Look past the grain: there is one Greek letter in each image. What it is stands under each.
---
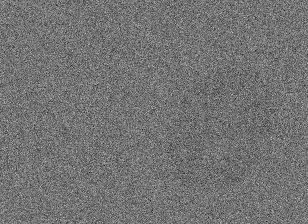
theta
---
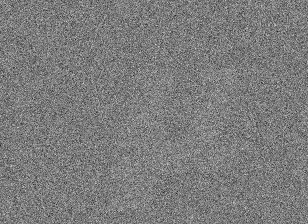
mu
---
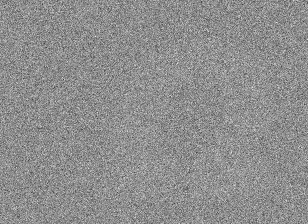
omega
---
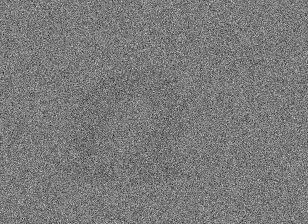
omega
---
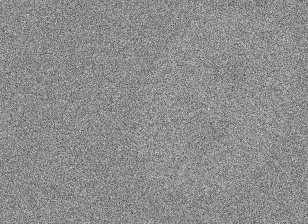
theta
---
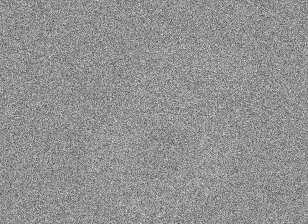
delta
